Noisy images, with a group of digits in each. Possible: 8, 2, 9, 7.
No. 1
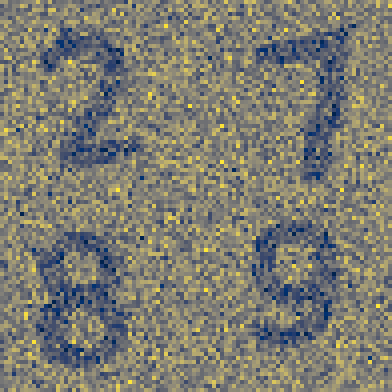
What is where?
top left: 2; top right: 7; bottom left: 8; bottom right: 9
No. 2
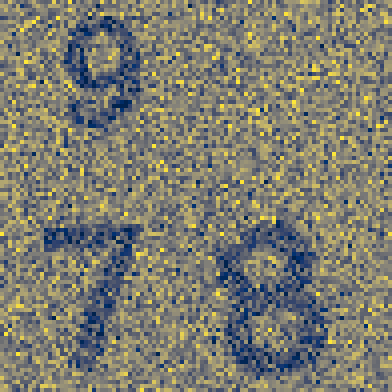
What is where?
top left: 9; bottom left: 7; bottom right: 8
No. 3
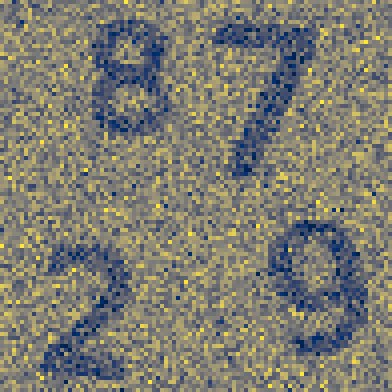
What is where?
top left: 8; top right: 7; bottom left: 2; bottom right: 9
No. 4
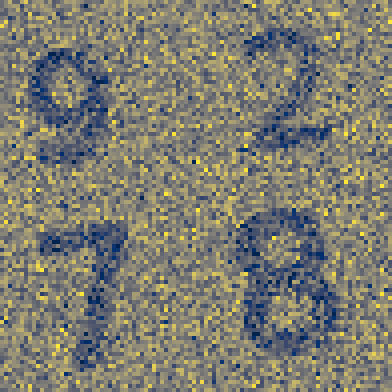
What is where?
top left: 9; top right: 2; bottom left: 7; bottom right: 8
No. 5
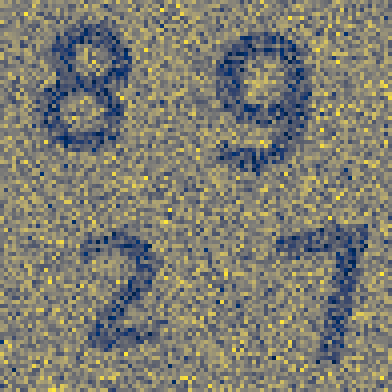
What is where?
top left: 8; top right: 9; bottom left: 2; bottom right: 7
